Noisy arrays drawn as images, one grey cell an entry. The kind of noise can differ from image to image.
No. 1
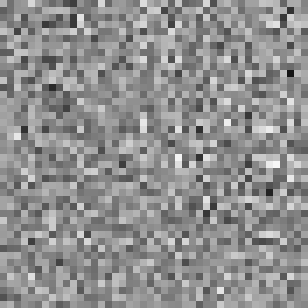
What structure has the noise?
low rank plus noise
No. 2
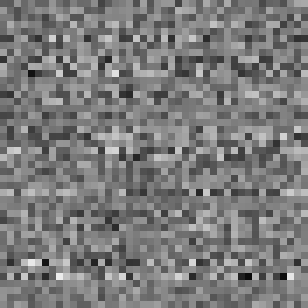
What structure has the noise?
rows of uneven size
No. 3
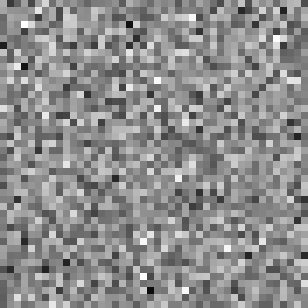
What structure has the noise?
independent entries
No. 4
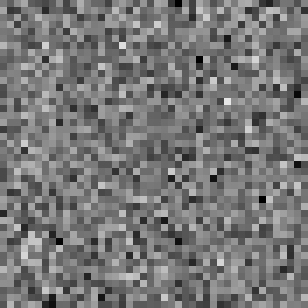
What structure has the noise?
independent entries
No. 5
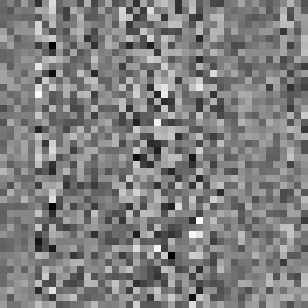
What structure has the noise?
columns of uneven size
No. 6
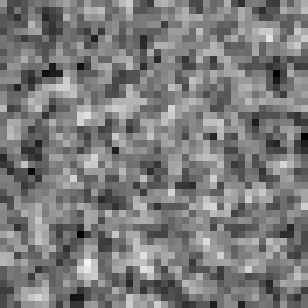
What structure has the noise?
blotchy
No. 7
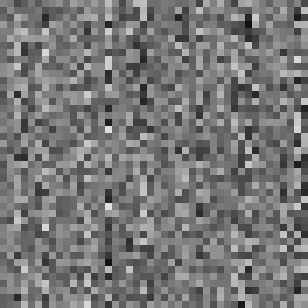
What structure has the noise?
columns of uneven size
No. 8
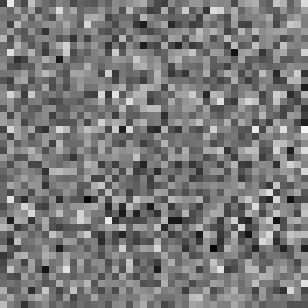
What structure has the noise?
low rank plus noise
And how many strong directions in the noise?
two
